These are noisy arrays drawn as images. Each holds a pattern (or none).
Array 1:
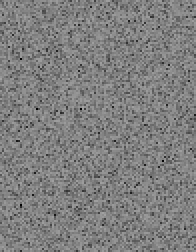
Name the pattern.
only noise
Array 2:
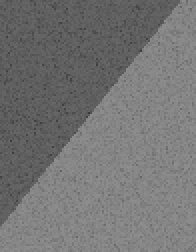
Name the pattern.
a sharp edge
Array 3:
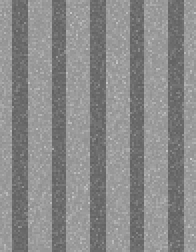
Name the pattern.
vertical stripes
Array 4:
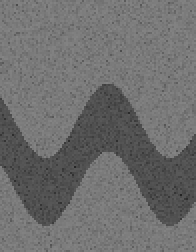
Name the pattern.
a wavy band
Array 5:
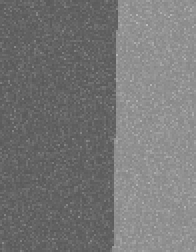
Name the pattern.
a sharp edge
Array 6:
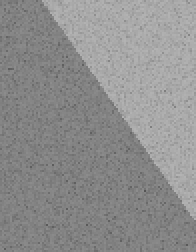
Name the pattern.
a sharp edge
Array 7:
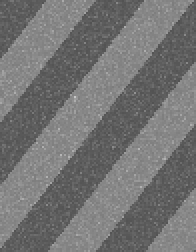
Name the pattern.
diagonal stripes
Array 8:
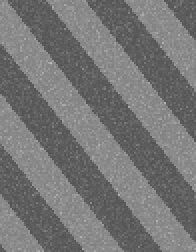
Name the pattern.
diagonal stripes
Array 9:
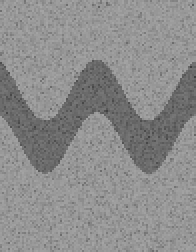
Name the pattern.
a wavy band
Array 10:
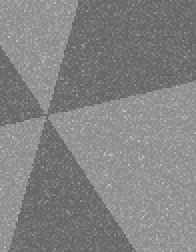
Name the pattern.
spokes from one point
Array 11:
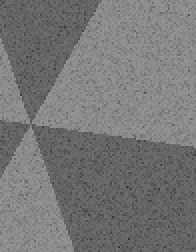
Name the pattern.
spokes from one point
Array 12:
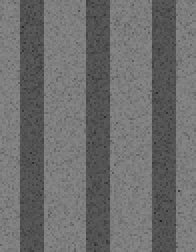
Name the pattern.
vertical stripes
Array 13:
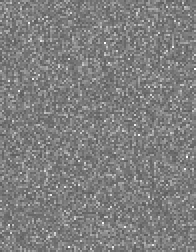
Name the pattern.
only noise
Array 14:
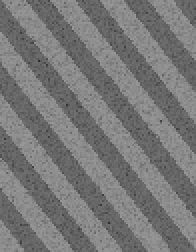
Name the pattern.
diagonal stripes
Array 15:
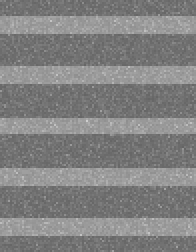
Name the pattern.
horizontal stripes
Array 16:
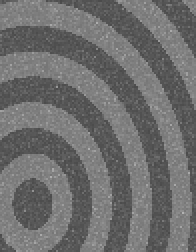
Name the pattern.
rings round one point
